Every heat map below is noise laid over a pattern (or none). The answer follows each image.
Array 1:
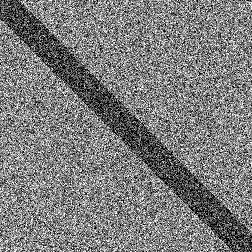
a diagonal band
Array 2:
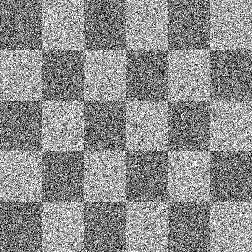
a checkerboard
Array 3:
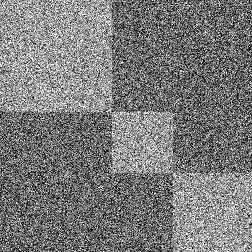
blocks along the diagonal
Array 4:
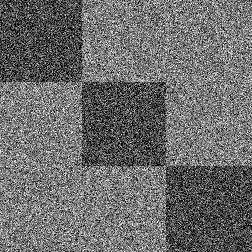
blocks along the diagonal
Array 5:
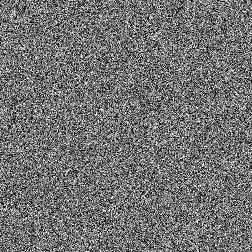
only noise
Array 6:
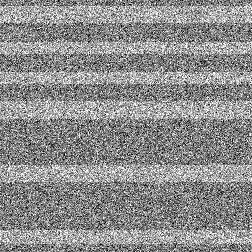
bands of rows
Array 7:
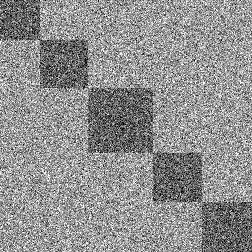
blocks along the diagonal
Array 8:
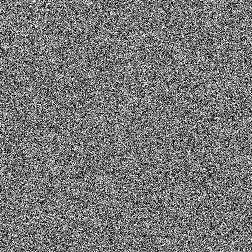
only noise
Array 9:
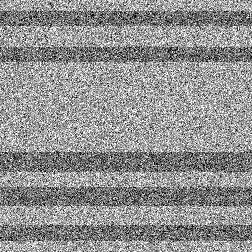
bands of rows
